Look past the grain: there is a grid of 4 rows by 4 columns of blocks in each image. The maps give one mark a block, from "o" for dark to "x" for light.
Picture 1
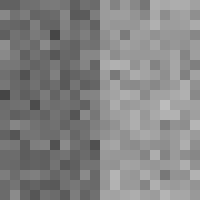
ooxx
ooxx
ooxx
ooxx
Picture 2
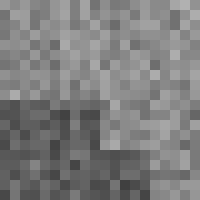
xxxx
xxxx
ooxx
ooox
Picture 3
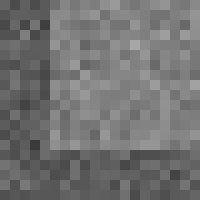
oxxx
oxxx
oxxx
oooo
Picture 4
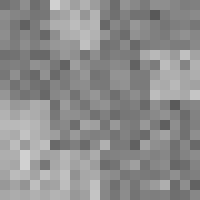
oxoo
ooox
xooo
xxoo
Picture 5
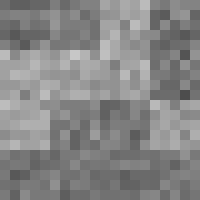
ooxo
xxxo
xoox
oooo
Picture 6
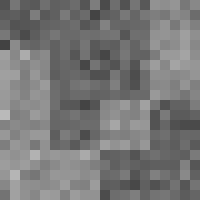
ooox
xoox
xoxo
xxoo
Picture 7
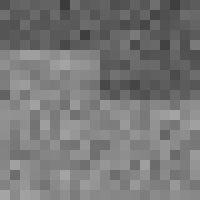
oooo
xxoo
xxxx
xxxx
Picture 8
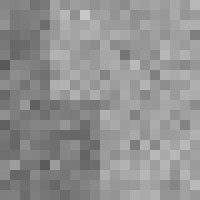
oxxx
oxxx
ooxx
ooxx
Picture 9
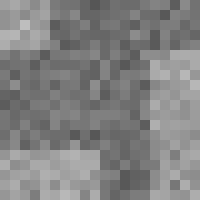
xooo
ooox
ooox
xxox
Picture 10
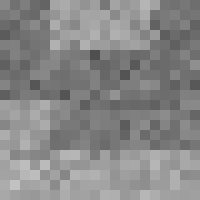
oxxo
oooo
xooo
xxxx
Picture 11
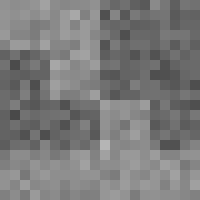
xxoo
oxoo
ooxo
xxxx
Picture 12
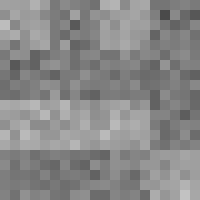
xoxo
oooo
xxxo
ooox
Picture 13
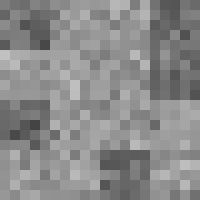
oxxo
xxxo
oxxx
xxox
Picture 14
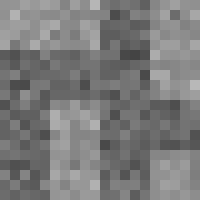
xxox
ooox
oxoo
oxox
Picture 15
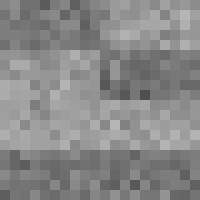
ooxx
xxoo
xxxx
oooo
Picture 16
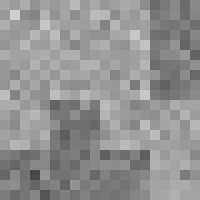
xxxo
xxxo
xoxx
ooox
